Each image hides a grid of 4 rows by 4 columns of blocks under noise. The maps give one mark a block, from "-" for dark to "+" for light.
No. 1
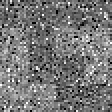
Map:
- - - -
+ - + +
+ - - +
+ + - -
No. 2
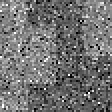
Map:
+ - - +
+ + - +
+ + - -
+ - - -
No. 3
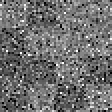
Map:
+ - + +
- + + +
- - + -
- + - +
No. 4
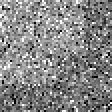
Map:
+ + + -
+ + + -
+ + - -
- - - -
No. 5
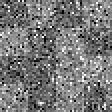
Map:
- + - +
+ - + -
- - + +
+ - + -
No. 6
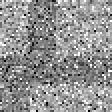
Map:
+ - + +
+ - + +
- - - -
- + + +
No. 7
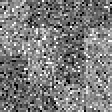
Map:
+ - - -
+ + - +
- + - +
- - + +
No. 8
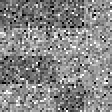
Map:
- - - +
+ + + +
- - + +
+ + - +
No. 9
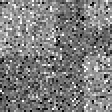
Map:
+ + - +
+ + - -
- - - +
- - - +
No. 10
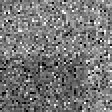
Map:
+ + + +
+ + + +
- - - +
- - - +
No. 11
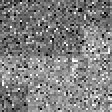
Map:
- - - -
- - - +
+ + + +
- + + +
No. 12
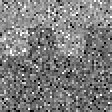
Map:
+ + + +
+ - + -
- - - -
- - - -
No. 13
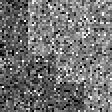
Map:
- + + +
- + + +
- - + +
- - - +
